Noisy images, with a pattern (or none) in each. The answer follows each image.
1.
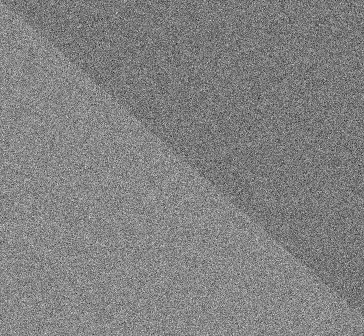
a sharp edge
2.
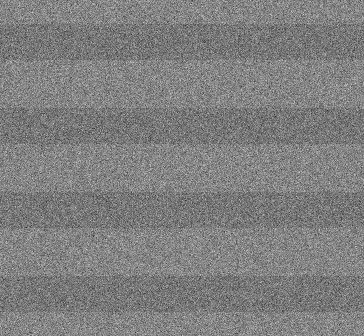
horizontal stripes
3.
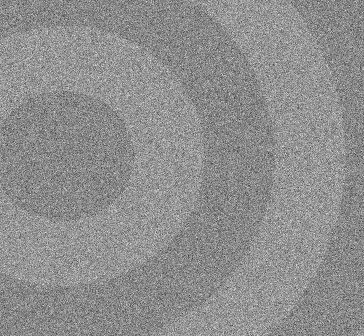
rings round one point
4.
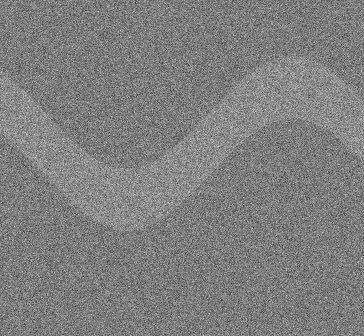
a wavy band
